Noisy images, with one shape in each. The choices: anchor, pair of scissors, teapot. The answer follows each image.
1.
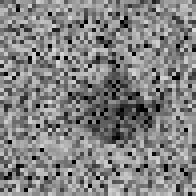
teapot
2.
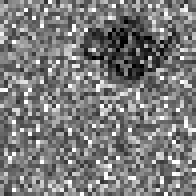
teapot
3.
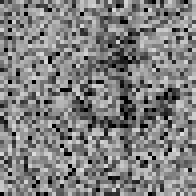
anchor
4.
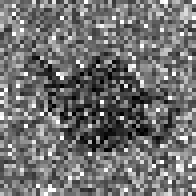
teapot
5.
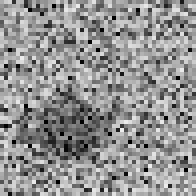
teapot
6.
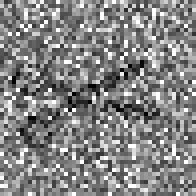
pair of scissors
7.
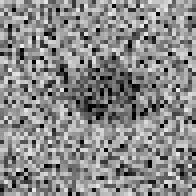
teapot
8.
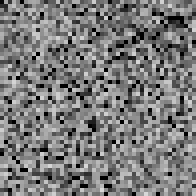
pair of scissors
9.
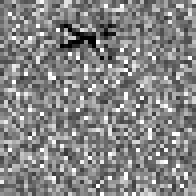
pair of scissors
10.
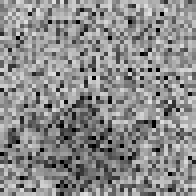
teapot
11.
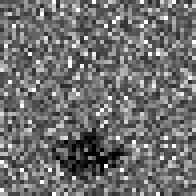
teapot
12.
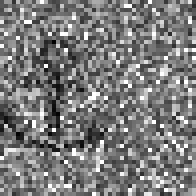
anchor
